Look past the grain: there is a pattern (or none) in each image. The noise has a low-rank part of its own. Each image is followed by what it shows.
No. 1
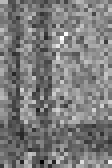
bands of rows crossing bands of columns
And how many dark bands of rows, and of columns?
1 and 2
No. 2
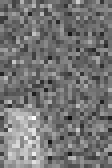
one block
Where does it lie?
bottom left
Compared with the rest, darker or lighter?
lighter
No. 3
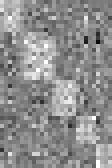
blocks along the diagonal
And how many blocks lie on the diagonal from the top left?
5
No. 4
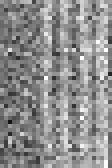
bands of columns
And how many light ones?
4
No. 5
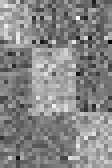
blocks along the diagonal
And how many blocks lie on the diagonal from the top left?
3
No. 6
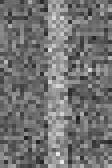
one band of columns
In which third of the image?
middle
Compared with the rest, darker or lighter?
lighter
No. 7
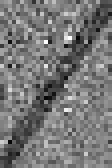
a diagonal band
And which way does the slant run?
bottom left to top right
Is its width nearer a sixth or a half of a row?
a sixth
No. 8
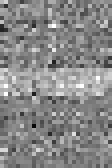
one band of rows
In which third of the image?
middle
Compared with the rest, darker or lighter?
lighter
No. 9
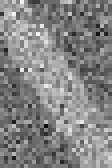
a diagonal band
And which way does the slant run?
top left to bottom right
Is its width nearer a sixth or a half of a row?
a half
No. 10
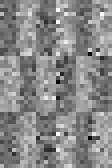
a checkerboard
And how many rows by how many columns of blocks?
3 by 6
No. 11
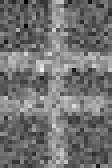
bands of rows crossing bands of columns
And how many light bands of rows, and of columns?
2 and 1
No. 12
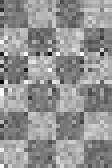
a checkerboard
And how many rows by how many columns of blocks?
6 by 4
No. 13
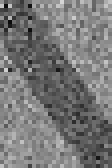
a diagonal band
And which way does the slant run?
top left to bottom right
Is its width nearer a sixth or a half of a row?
a half
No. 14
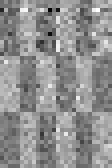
a checkerboard
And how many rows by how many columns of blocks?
3 by 6
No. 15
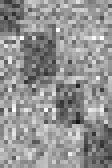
blocks along the diagonal
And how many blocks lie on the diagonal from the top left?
4
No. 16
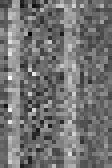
bands of columns
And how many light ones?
2
